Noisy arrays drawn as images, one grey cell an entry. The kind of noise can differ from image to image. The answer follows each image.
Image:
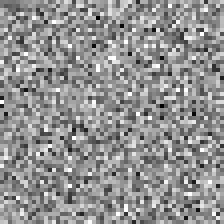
independent entries
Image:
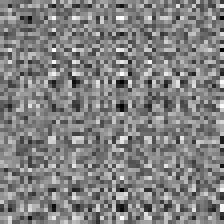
low rank plus noise
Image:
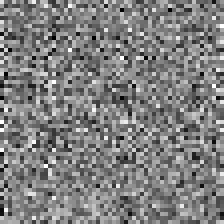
low rank plus noise
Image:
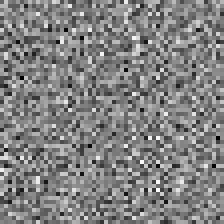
low rank plus noise
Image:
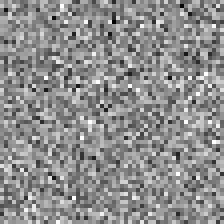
independent entries
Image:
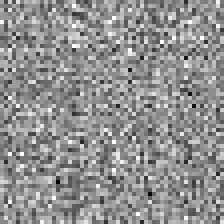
low rank plus noise
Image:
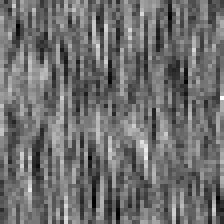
streaked along the columns
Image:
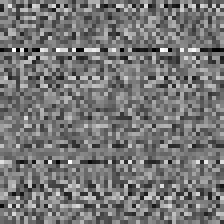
rows of uneven size
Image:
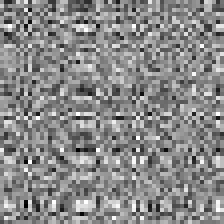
low rank plus noise
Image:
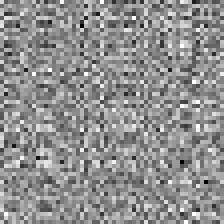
low rank plus noise
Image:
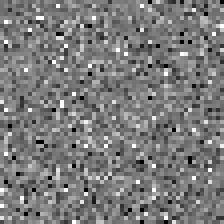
heavy tails
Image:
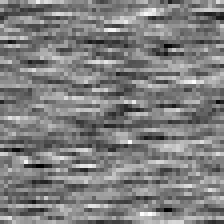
streaked along the rows
